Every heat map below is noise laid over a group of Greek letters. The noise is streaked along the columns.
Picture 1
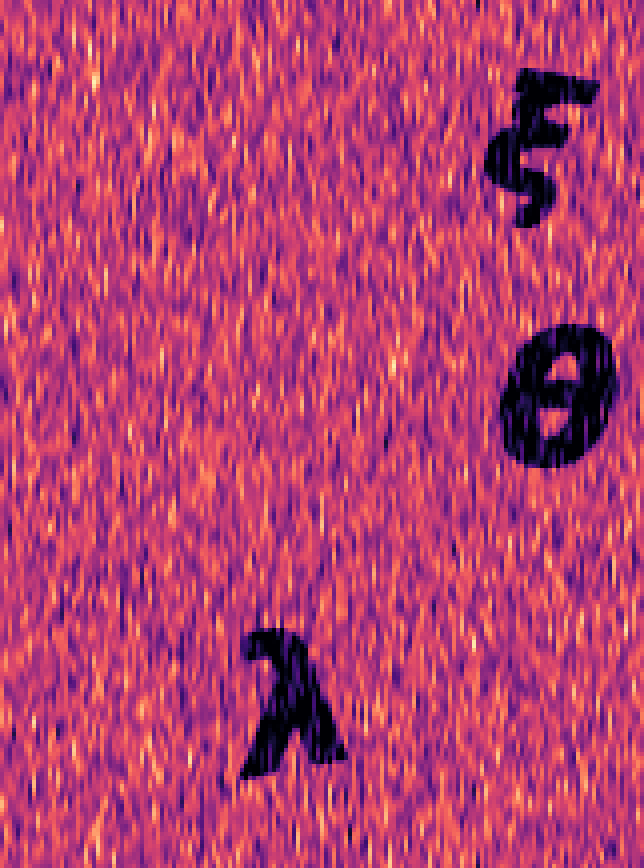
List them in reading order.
top right: xi; middle right: theta; bottom middle: lambda
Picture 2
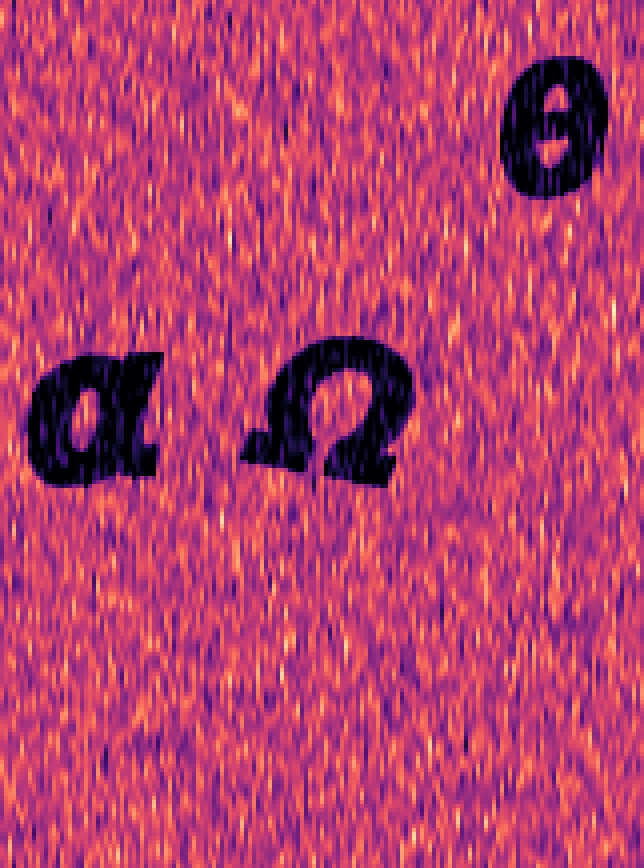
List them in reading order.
top right: theta; middle left: alpha; centre: omega
